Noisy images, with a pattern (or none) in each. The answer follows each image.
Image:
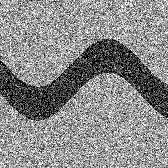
a wavy band
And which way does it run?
left to right
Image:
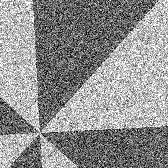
spokes from one point
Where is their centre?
bottom left
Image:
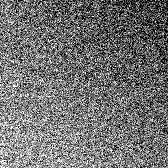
a smooth slope
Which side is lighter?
bottom left
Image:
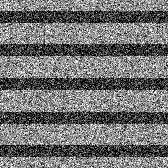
horizontal stripes
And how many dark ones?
5
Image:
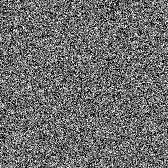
only noise
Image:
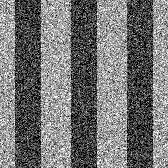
vertical stripes
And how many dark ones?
3
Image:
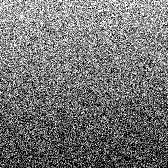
a smooth slope
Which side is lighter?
top
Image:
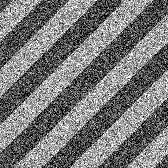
diagonal stripes
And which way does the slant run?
bottom left to top right
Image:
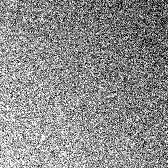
a smooth slope
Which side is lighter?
bottom left
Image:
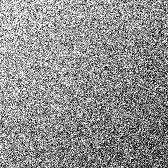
a smooth slope
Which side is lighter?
top left
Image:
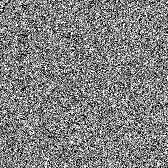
only noise
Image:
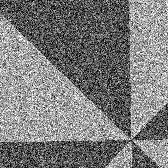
spokes from one point
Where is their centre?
bottom right
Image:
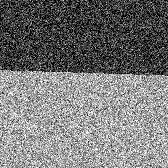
a sharp edge
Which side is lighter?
bottom
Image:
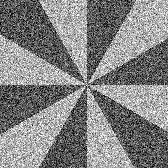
spokes from one point
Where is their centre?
centre
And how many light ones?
6
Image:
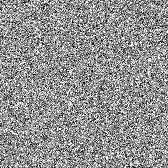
only noise
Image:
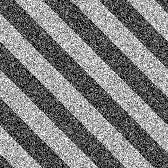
diagonal stripes
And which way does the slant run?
top left to bottom right
